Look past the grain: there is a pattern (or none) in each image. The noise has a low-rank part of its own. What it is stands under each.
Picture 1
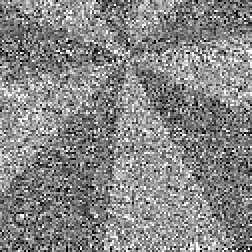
spokes from one point
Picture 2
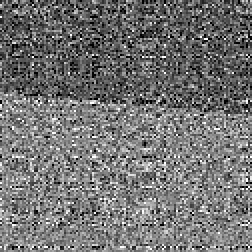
a sharp edge
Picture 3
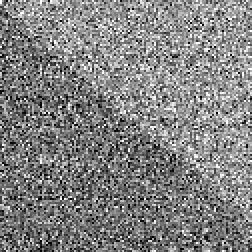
a sharp edge
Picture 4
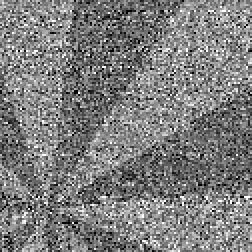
spokes from one point
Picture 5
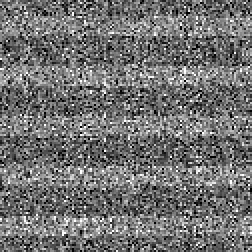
horizontal stripes
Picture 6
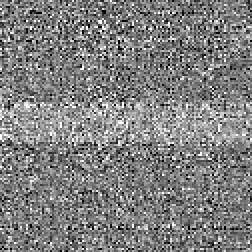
one horizontal stripe
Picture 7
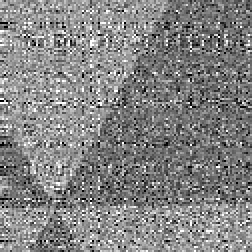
spokes from one point
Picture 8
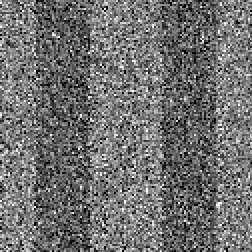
vertical stripes
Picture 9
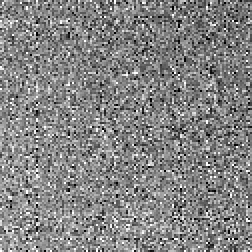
a smooth slope
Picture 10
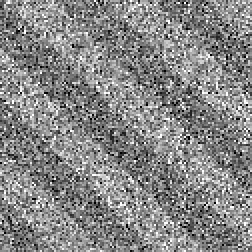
diagonal stripes
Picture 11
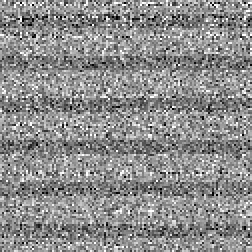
horizontal stripes
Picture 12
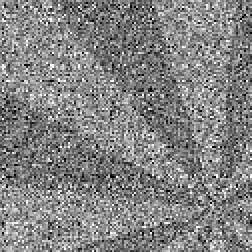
spokes from one point
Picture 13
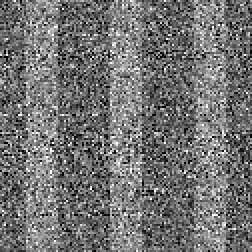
vertical stripes
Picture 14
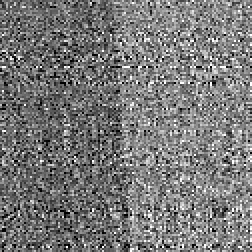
a sharp edge
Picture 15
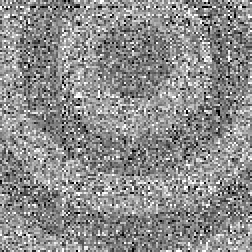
rings round one point
